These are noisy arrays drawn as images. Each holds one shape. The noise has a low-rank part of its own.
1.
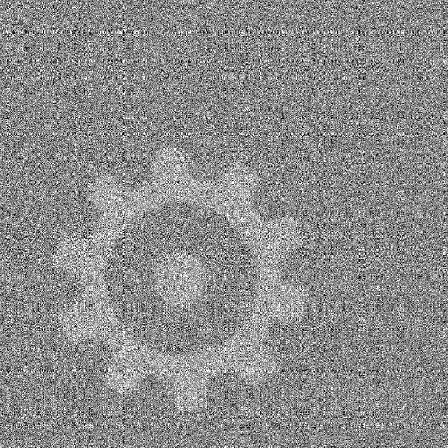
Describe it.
light gear
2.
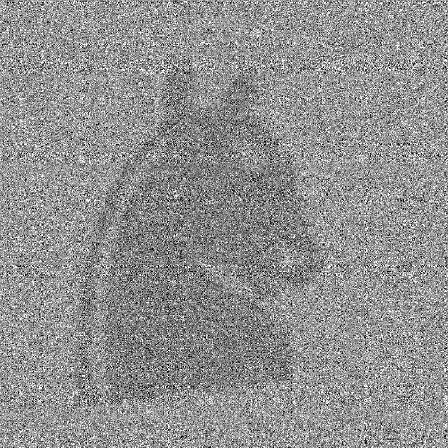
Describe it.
dark chess knight
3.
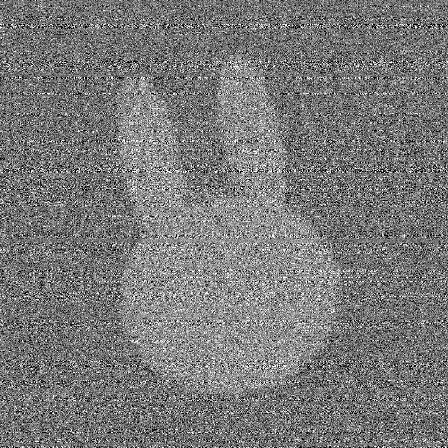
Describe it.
light rabbit's head
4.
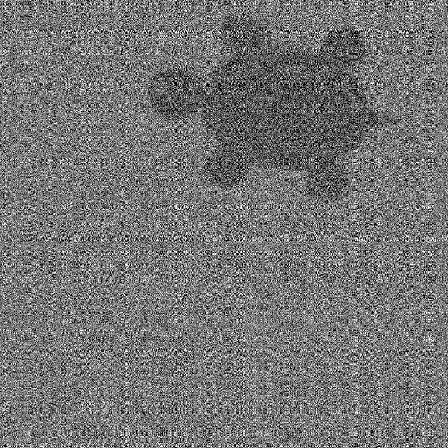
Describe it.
dark turtle
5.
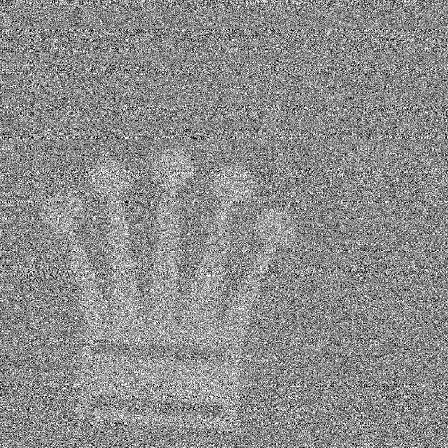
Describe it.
light chess queen
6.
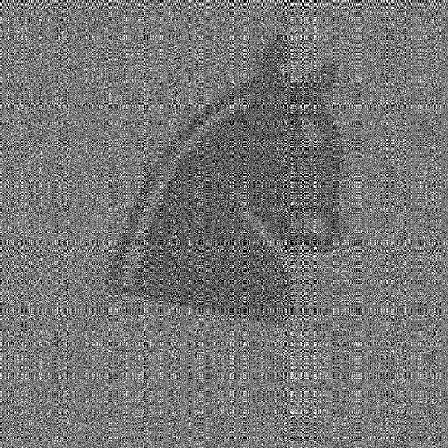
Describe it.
dark chess knight
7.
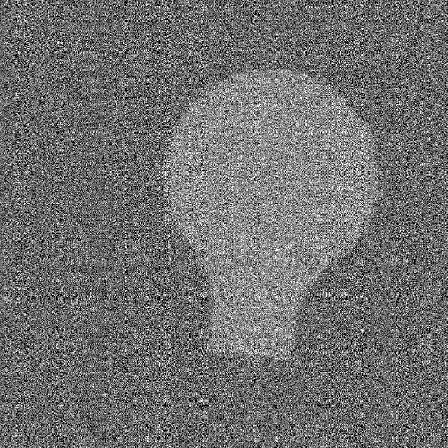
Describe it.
light light bulb
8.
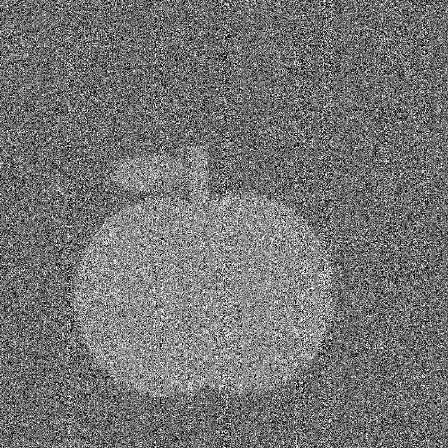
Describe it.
light apple
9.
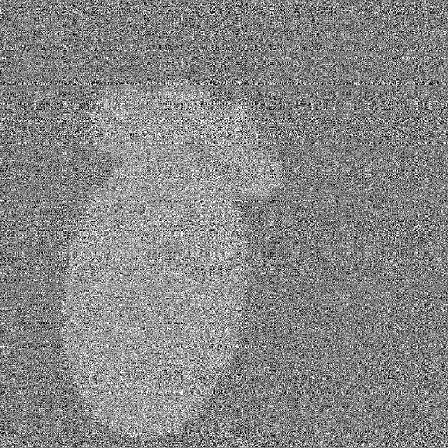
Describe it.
light footprint
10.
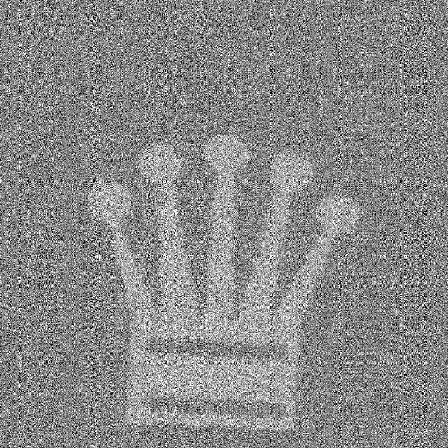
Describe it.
light chess queen
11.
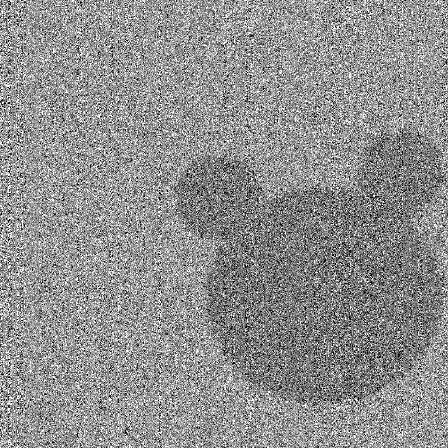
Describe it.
dark bear's head
